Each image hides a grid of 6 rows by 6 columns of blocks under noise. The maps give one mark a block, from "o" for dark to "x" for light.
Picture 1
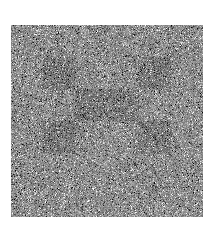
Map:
x x x x x x
x o x x o x
x x o o x x
x o x x o x
x x x x x x
x x x x x x
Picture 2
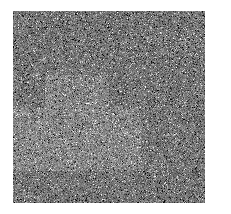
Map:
o o o o o o
o o o o o o
o x x o o o
x x x x o o
x x x x o o
o o o o o o
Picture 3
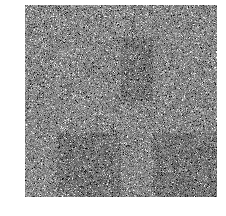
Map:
x x x x x x
x x x o x x
x x x o x x
x x x x x x
x o o x o o
x o o x o o
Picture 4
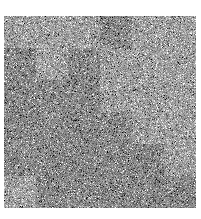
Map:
x x x o x x
o x o x x x
o o o x x x
o o o o x x
o o o o o x
x o o o o o
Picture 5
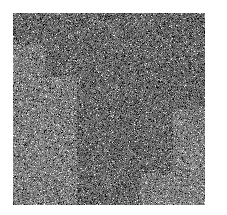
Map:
o o o o o o
x o o o o o
x x o o o o
x x o o o x
x x o o o x
x x o o x x
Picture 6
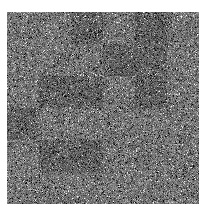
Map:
x x o x o x
x x x o o x
x o o x o x
o x x x x x
x o o x x x
x x x x x x
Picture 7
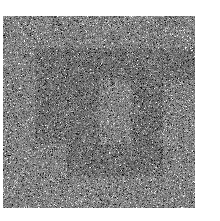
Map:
x x x x x x
x o o o o o
x o o x o x
x o o x o x
x x o o o x
x x x x x x
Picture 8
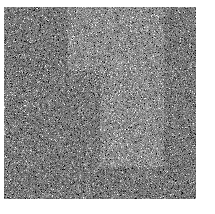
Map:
o o x x x o
o o x x x o
o o o x x o
o o o x x o
o o o x x o
o o o o o o
